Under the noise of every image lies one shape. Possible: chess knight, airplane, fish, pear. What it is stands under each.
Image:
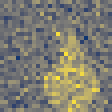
pear
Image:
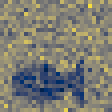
fish
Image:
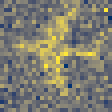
airplane
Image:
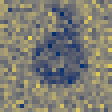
pear
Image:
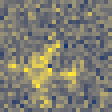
airplane
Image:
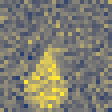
pear
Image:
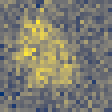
chess knight
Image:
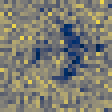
airplane
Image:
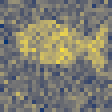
fish
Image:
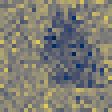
chess knight
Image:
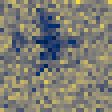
airplane
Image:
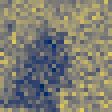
chess knight
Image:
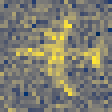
airplane
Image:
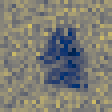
chess knight
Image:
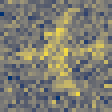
airplane
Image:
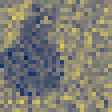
pear
